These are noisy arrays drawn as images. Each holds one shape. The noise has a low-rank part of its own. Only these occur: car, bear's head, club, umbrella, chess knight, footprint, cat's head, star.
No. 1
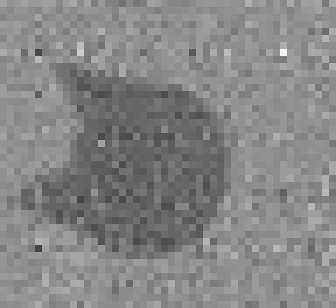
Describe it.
dark cat's head
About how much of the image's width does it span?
two thirds
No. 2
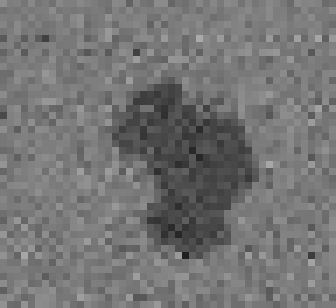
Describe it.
dark car
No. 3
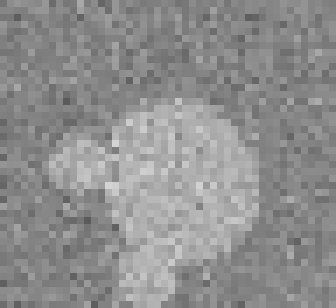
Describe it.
light bear's head
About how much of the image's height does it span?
two thirds
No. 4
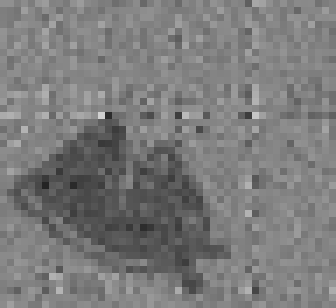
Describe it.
dark chess knight
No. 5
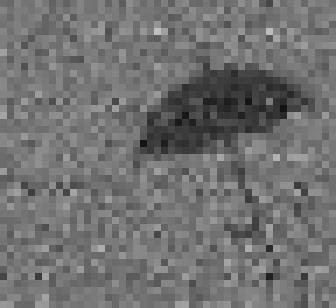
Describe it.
dark umbrella
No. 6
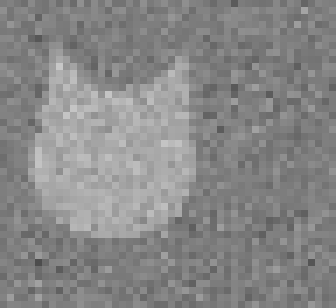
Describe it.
light cat's head
